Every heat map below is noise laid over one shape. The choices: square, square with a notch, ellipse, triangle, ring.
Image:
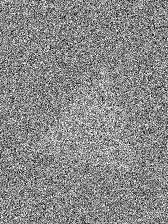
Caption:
light triangle
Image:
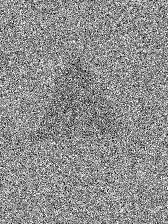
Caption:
dark triangle
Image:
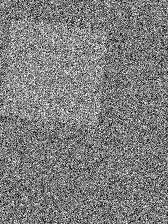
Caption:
light square
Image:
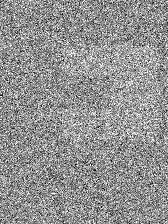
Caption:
light square with a notch
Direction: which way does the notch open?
left
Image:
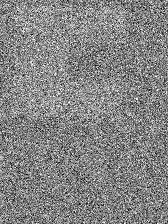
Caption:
light square with a notch
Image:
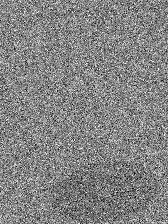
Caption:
dark ellipse
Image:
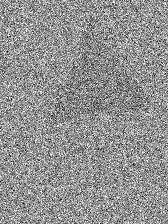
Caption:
dark triangle
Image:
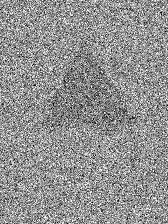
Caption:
dark triangle
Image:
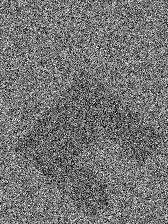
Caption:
dark square with a notch
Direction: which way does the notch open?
down and right
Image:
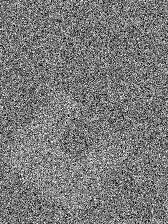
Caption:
light square with a notch
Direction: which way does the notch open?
up and right
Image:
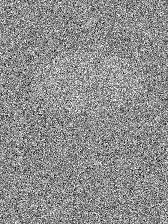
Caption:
light ellipse
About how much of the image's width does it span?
two thirds
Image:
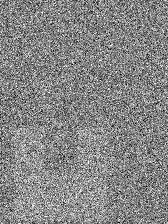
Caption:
light square with a notch
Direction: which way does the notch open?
up
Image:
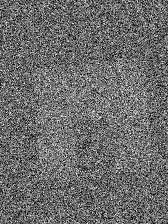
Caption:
light square with a notch
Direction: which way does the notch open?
down
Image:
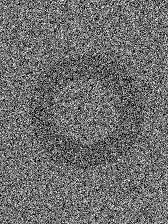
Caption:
dark ring
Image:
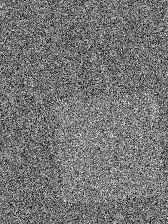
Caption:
light square
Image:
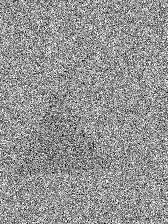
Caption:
dark triangle
